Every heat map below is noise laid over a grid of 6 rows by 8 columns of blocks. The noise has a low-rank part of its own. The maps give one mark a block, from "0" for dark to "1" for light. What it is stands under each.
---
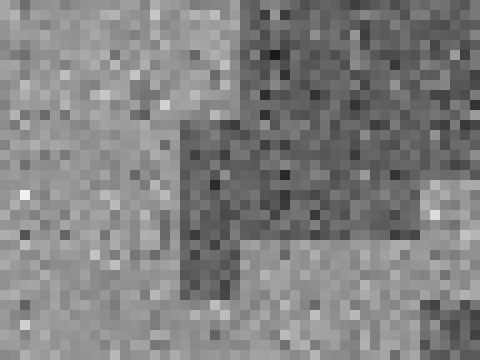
1 1 1 1 0 0 0 0
1 1 1 1 0 0 0 0
1 1 1 0 0 0 0 0
1 1 1 0 0 0 0 1
1 1 1 0 1 1 1 1
1 1 1 1 1 1 1 0
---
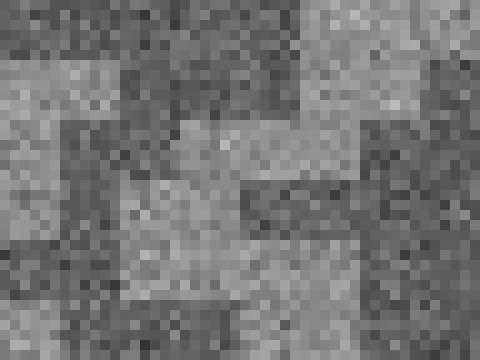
0 0 0 0 0 1 1 1
1 1 0 0 0 1 1 0
1 0 0 1 1 1 0 0
1 0 1 1 0 0 0 0
0 0 1 1 1 1 0 0
1 0 0 0 1 1 0 0
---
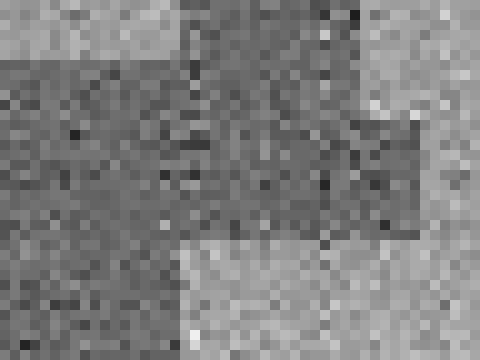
1 1 1 0 0 0 1 1
0 0 0 0 0 0 1 1
0 0 0 0 0 0 0 1
0 0 0 0 0 0 0 1
0 0 0 1 1 1 1 1
0 0 0 1 1 1 1 1
